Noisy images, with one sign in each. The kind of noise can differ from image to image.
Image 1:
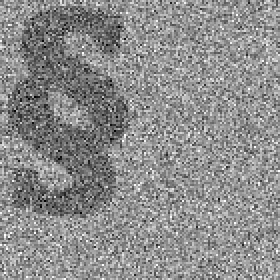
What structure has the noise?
independent entries
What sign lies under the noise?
section sign
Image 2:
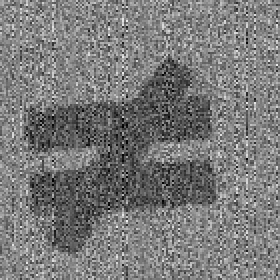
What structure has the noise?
columns of uneven size
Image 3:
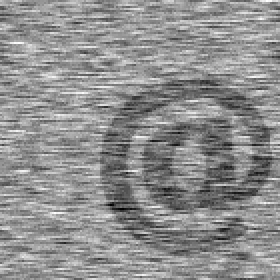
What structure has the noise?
streaked along the rows
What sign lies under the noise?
at sign
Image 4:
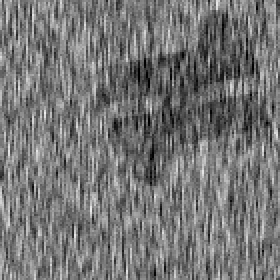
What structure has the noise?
streaked along the columns
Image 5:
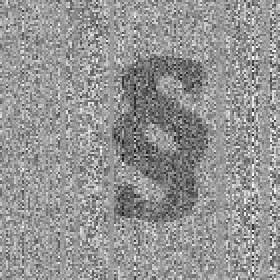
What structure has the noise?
columns of uneven size
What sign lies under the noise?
section sign
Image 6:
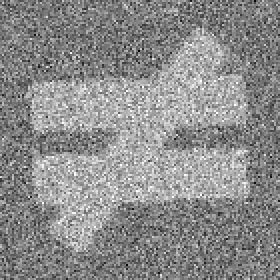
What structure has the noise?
independent entries
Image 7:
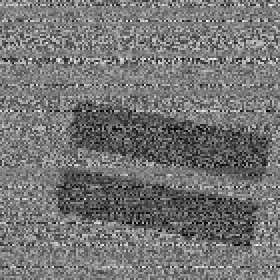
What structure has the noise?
rows of uneven size
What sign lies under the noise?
equals sign
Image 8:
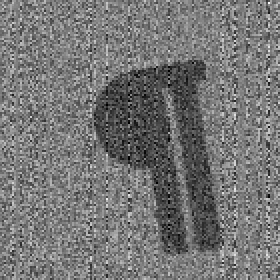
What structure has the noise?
columns of uneven size
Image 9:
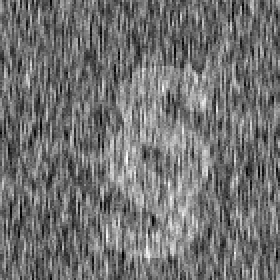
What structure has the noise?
streaked along the columns
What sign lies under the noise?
section sign
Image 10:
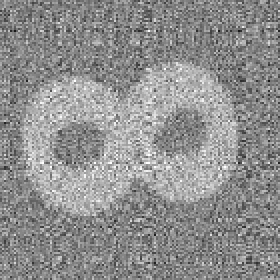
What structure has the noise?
low rank plus noise
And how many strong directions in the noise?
three or four
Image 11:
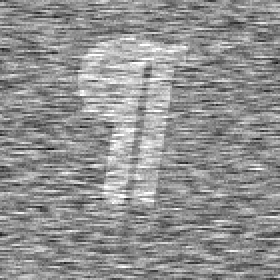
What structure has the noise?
streaked along the rows
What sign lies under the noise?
pilcrow
